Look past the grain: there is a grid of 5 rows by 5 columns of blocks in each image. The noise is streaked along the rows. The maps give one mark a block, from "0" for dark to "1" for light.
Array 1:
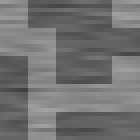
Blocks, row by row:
10001
11000
01001
01111
01000
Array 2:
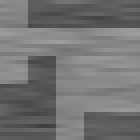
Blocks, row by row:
10000
11111
10111
00111
00100
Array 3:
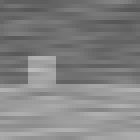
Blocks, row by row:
00000
00000
01000
11111
11111
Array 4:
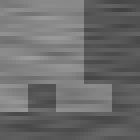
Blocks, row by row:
11100
11100
11100
10110
00000
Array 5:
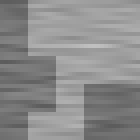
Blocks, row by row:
01111
01111
00111
00100
01100
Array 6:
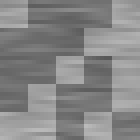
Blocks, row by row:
10001
00011
00101
01001
11010
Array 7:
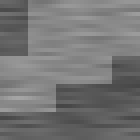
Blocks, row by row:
01111
01111
11110
11000
00000
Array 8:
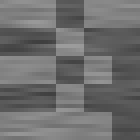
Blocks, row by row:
11011
00100
11010
00100
11110
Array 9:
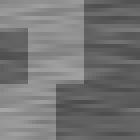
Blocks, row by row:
11100
01100
01100
11000
11000
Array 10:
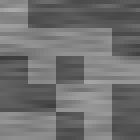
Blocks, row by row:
10000
11110
01011
00110
11010
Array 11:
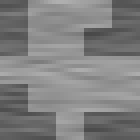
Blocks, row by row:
01110
01100
11111
01111
00100
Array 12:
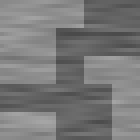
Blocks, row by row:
11100
11000
11011
00001
11001
